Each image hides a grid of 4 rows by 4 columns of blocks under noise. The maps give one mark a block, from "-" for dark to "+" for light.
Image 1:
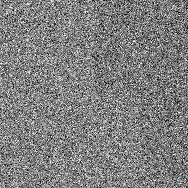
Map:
+ + - -
+ + - -
+ + + -
+ + + -
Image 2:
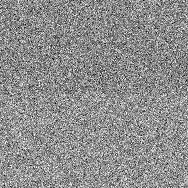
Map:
- - - -
- - - -
+ + + +
+ + + +
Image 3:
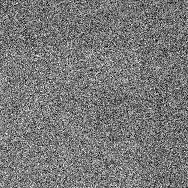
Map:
- - - -
+ + + -
+ + - -
+ + + -
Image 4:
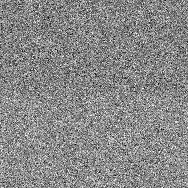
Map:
- - - -
- - - -
+ + + +
+ + + +
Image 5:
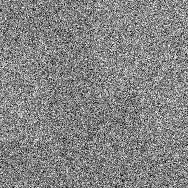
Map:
- - + +
+ - + +
+ - - +
- - - -
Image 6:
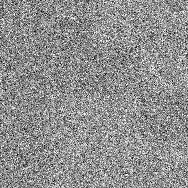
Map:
- - + +
- - - +
- + + -
- + + +
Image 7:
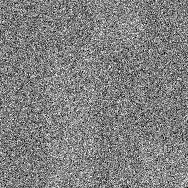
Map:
- - + -
- + - -
- + - -
- + - +
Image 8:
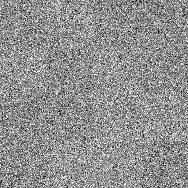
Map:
- + - -
+ - + -
- - + +
- + + -
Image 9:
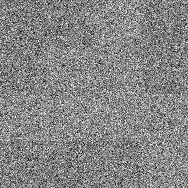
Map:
- - + -
- + + -
+ + + +
- - - +
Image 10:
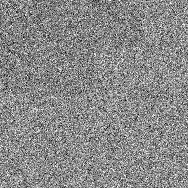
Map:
- - - +
- - + +
+ + + +
+ + + +
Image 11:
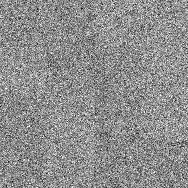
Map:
- - + +
+ - - +
- + - +
- + - -
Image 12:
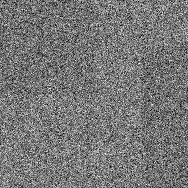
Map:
- - + +
- - + -
+ + + -
+ + + -
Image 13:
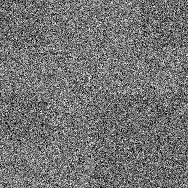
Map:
- + + -
+ + + +
- + - -
+ + - -
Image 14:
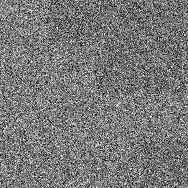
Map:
+ - - -
+ + - -
+ + + +
+ + + -
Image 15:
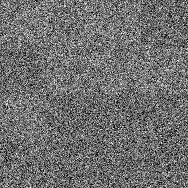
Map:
+ + + -
- + + +
+ - - -
- - - -
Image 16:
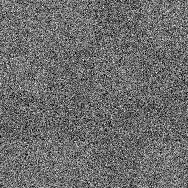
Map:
+ + - +
+ - + -
- - - -
+ + - +
